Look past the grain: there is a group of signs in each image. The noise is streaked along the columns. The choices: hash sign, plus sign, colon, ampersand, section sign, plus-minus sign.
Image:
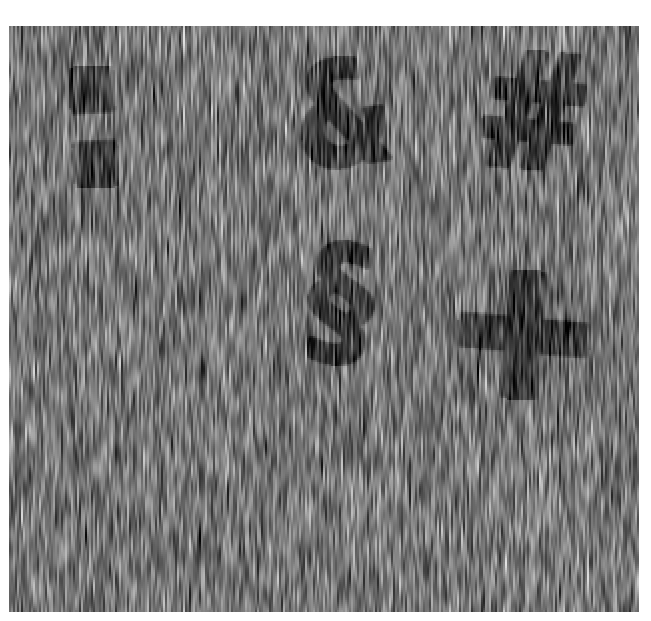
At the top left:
colon
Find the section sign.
centre
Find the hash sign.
top right
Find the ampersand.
top middle
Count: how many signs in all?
5
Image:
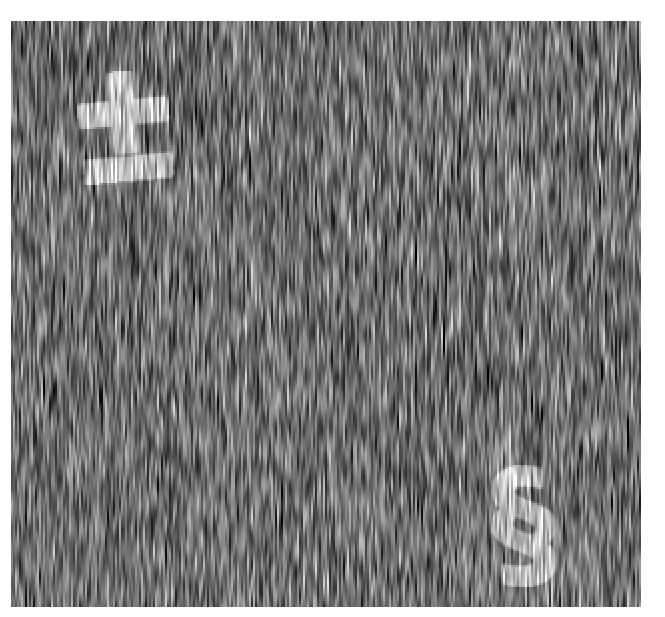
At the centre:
nothing
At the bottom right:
section sign
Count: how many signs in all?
2
